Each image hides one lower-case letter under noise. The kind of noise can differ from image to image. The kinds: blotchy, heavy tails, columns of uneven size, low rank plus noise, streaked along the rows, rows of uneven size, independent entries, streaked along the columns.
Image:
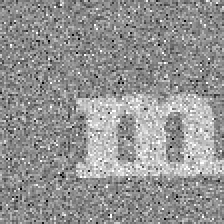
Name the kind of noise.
heavy tails
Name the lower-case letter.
m
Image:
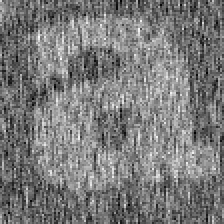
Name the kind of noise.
streaked along the columns
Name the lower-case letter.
a
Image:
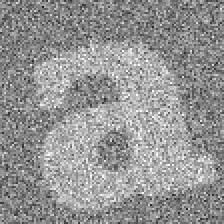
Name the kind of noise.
independent entries
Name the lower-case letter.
a
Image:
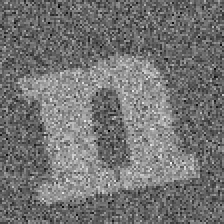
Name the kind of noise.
independent entries
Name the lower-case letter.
n
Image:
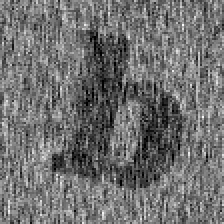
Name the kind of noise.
streaked along the columns
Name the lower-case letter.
b
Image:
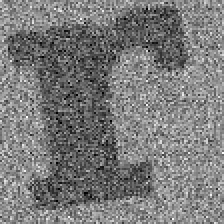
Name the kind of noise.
low rank plus noise
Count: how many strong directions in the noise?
three or four
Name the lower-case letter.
r
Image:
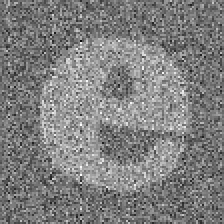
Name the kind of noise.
columns of uneven size
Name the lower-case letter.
e
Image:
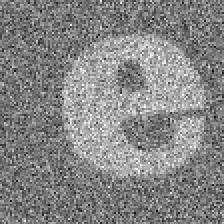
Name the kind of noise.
independent entries
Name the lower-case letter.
e
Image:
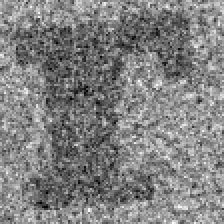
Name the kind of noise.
blotchy
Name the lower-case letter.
r
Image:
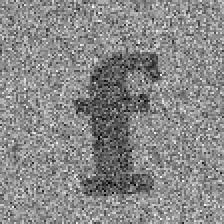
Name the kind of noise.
independent entries
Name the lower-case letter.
f
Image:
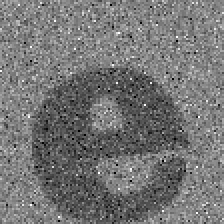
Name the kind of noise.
heavy tails
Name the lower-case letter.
e
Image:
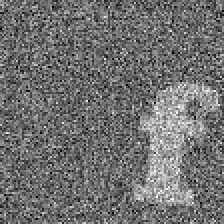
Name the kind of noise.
low rank plus noise
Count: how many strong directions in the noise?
one
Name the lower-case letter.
f
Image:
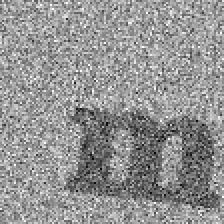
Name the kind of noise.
independent entries
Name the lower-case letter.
m
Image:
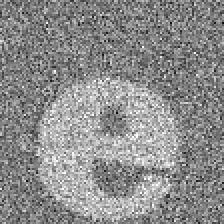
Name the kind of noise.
low rank plus noise
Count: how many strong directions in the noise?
one
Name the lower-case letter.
e
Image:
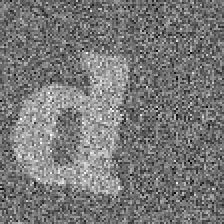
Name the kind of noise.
low rank plus noise
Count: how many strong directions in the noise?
one
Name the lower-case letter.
d
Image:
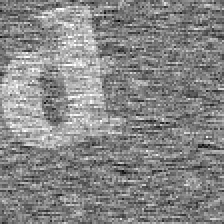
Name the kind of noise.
streaked along the rows
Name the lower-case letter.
d
